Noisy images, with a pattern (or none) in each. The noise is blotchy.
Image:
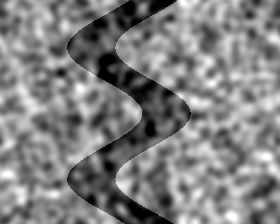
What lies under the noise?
a wavy band
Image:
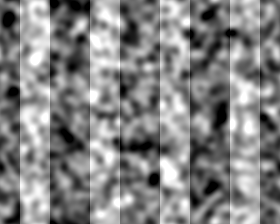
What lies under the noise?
vertical stripes
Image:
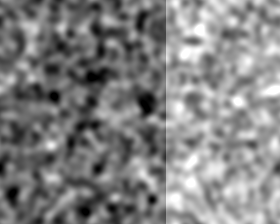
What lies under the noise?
a sharp edge
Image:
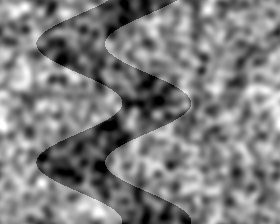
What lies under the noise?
a wavy band
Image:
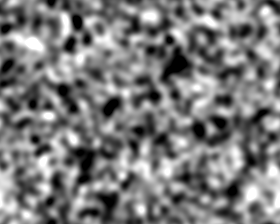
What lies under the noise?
only noise
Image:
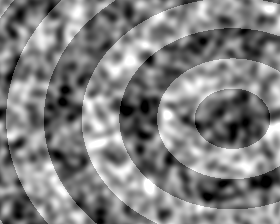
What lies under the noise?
rings round one point
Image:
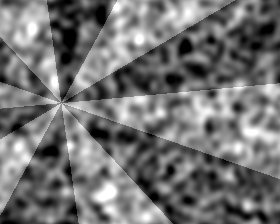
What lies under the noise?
spokes from one point
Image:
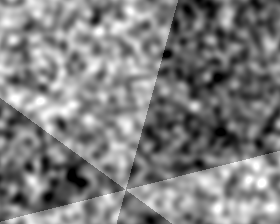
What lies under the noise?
spokes from one point
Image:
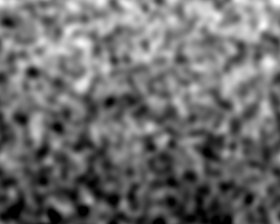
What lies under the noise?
a smooth slope
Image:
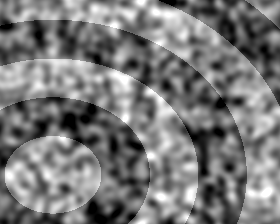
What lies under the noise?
rings round one point
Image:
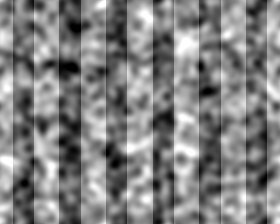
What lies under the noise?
vertical stripes
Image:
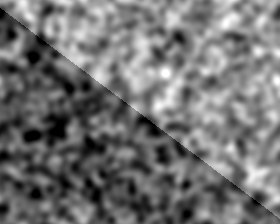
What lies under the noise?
a sharp edge
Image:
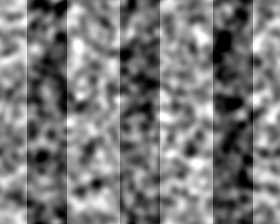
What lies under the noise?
vertical stripes
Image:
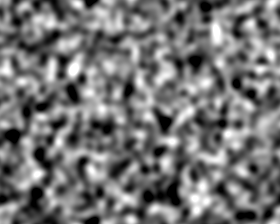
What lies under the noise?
only noise
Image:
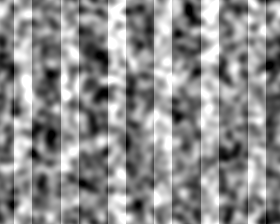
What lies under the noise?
vertical stripes
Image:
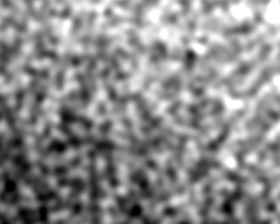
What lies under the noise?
a smooth slope
